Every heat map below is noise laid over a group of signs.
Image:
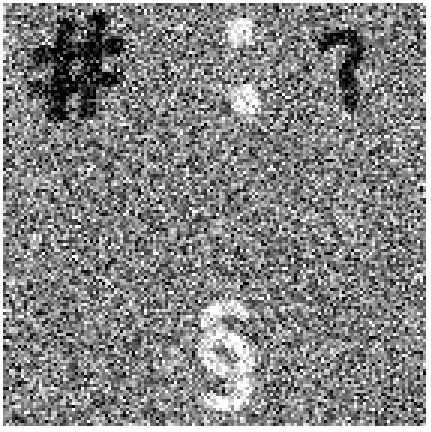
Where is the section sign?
bottom middle
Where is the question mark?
top right
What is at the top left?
hash sign
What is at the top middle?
colon
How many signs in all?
4
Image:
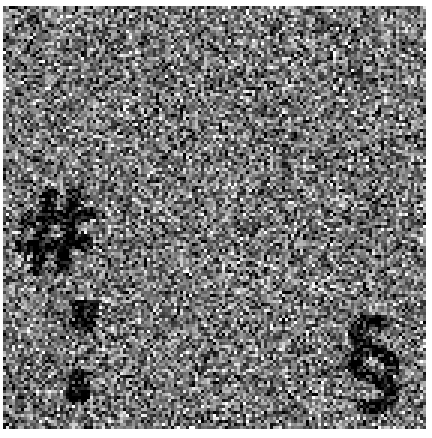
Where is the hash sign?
middle left
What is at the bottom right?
section sign
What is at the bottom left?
colon
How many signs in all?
3
